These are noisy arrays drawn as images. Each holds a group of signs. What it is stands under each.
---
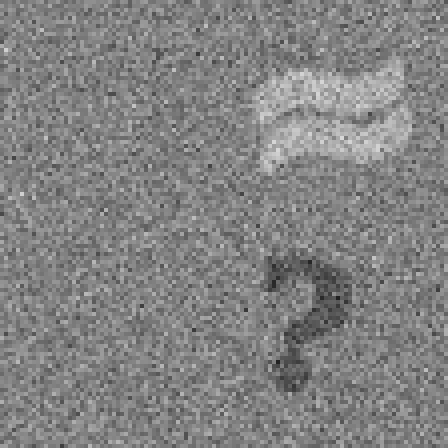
top right: light approximately sign; bottom right: dark question mark
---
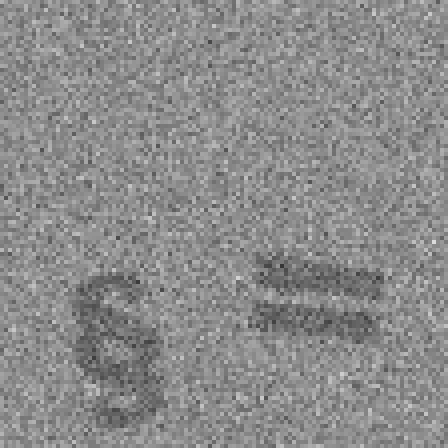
bottom left: dark section sign; bottom right: dark equals sign
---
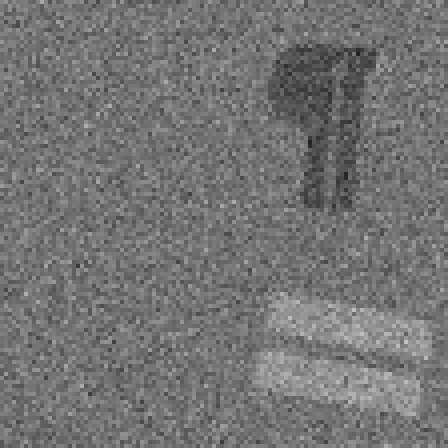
top right: dark pilcrow; bottom right: light equals sign
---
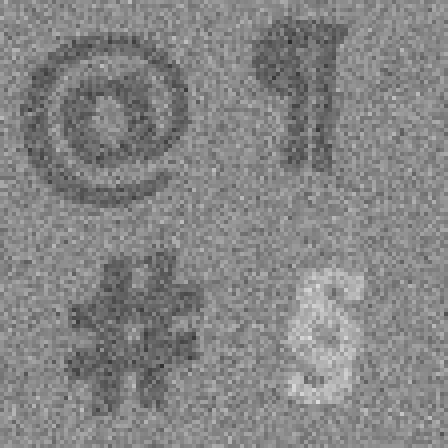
top left: dark at sign; top right: dark pilcrow; bottom left: dark hash sign; bottom right: light section sign
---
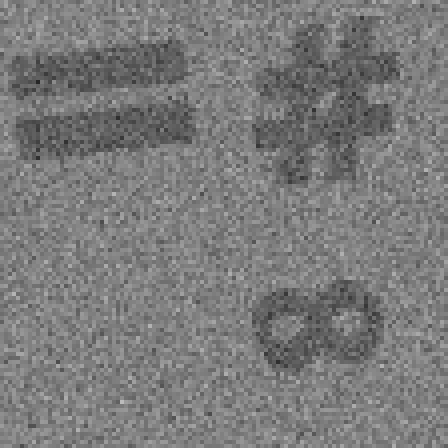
top left: dark equals sign; top right: dark hash sign; bottom right: dark infinity sign
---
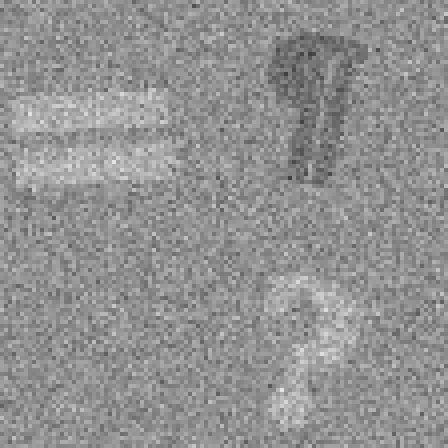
top left: light equals sign; top right: dark pilcrow; bottom right: light question mark
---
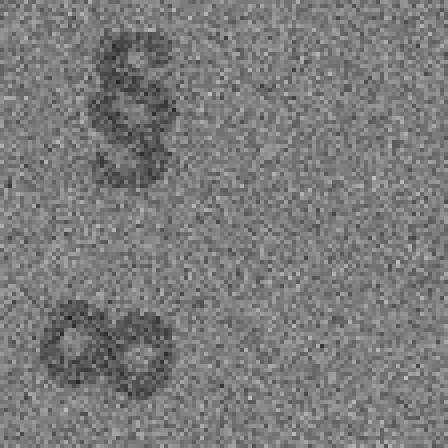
top left: dark section sign; bottom left: dark infinity sign
